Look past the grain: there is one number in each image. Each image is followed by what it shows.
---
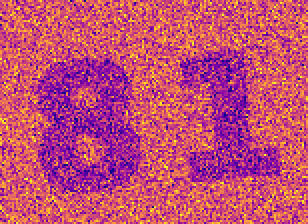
81
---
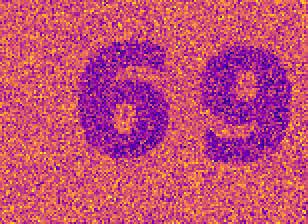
69
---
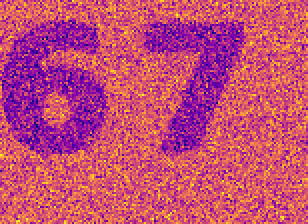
67
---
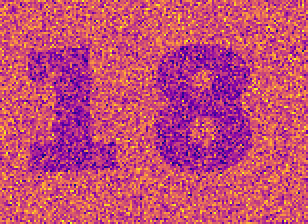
18
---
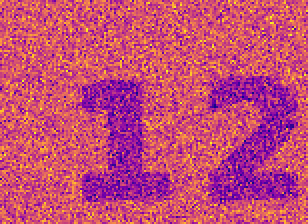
12
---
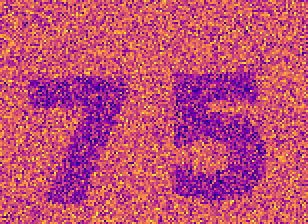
75
